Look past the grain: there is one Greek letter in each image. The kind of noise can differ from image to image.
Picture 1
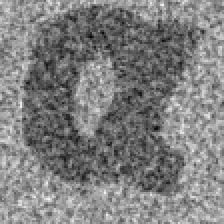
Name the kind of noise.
blotchy
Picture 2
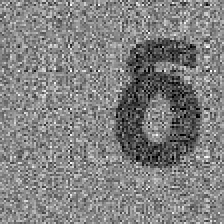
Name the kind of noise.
low rank plus noise
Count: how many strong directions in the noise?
two
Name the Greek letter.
delta
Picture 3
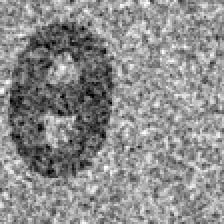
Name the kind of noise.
blotchy
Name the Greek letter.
theta
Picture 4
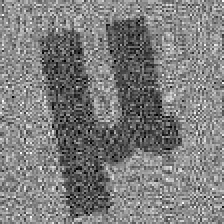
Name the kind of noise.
low rank plus noise
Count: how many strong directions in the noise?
two
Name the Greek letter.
mu
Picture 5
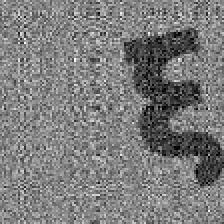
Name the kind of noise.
low rank plus noise
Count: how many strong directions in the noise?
two
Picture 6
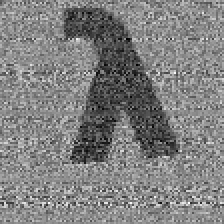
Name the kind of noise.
rows of uneven size
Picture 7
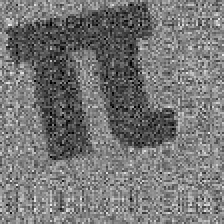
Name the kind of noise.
low rank plus noise
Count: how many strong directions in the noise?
three or four
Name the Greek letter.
pi
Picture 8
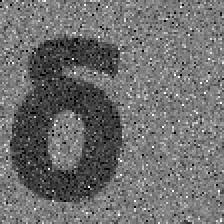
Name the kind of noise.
heavy tails
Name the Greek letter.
delta
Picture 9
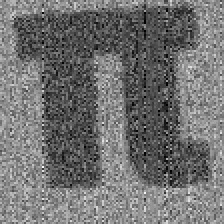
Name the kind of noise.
columns of uneven size
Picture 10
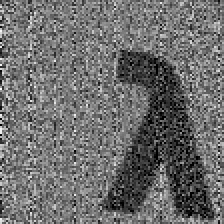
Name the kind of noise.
columns of uneven size
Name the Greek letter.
lambda
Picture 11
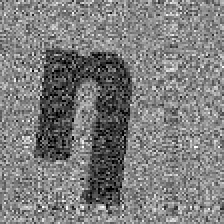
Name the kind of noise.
low rank plus noise
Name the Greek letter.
eta
